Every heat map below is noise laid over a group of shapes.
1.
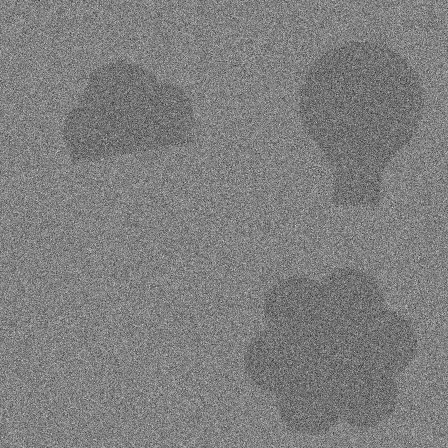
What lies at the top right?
light bulb
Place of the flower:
bottom right
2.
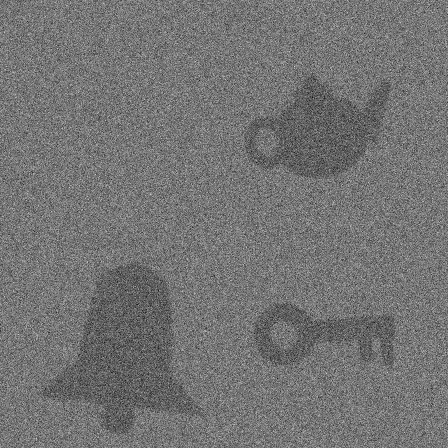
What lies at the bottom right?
key
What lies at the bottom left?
bell
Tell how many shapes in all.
3
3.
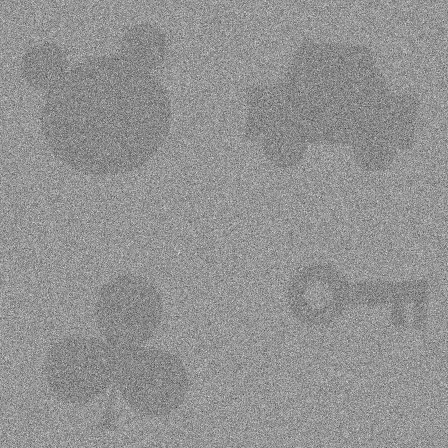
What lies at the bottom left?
club
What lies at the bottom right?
key
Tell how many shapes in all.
4
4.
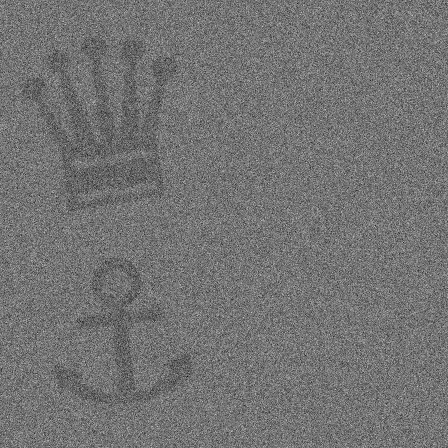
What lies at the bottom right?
nothing
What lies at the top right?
nothing
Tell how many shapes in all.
2
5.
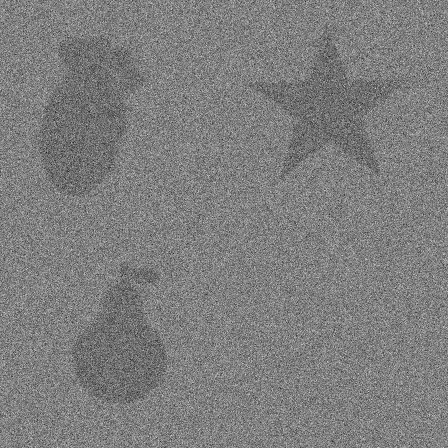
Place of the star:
top right
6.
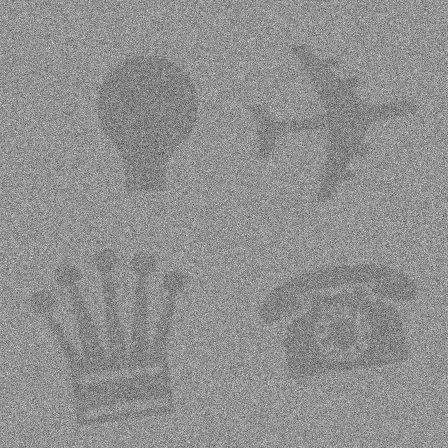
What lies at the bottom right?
telephone
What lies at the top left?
light bulb
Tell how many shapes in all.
4
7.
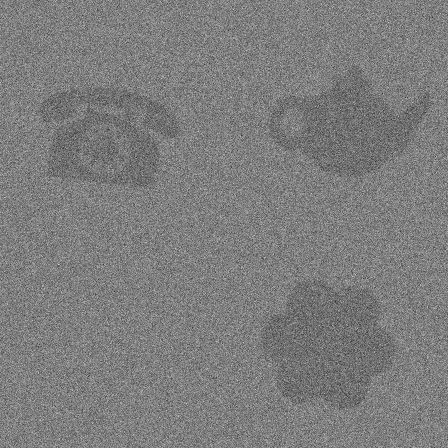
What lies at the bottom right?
flower
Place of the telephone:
top left
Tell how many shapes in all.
3
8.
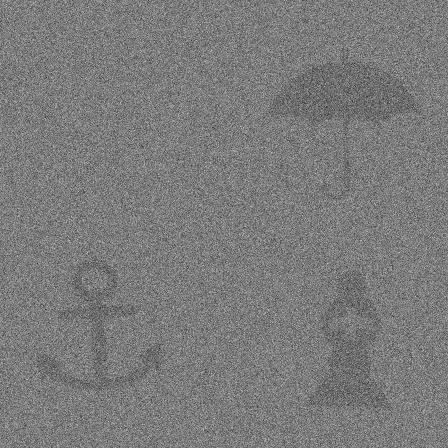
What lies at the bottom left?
anchor
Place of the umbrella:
top right
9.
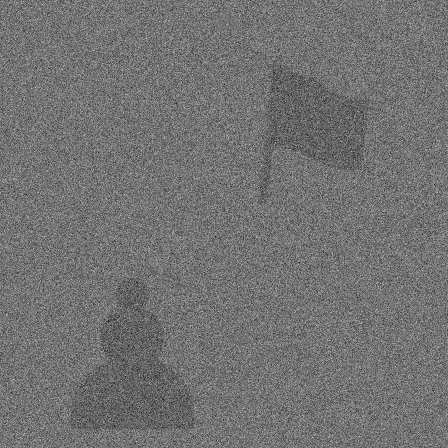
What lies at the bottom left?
chess pawn
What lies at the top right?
flag
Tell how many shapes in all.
2
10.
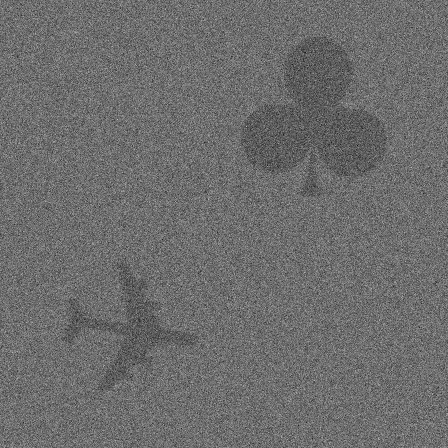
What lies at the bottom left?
airplane
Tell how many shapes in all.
2
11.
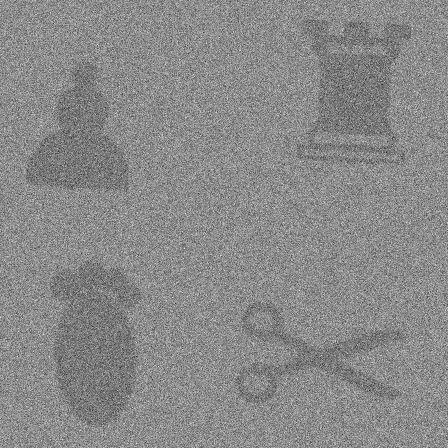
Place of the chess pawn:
top left
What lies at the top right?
chess rook
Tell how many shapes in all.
4
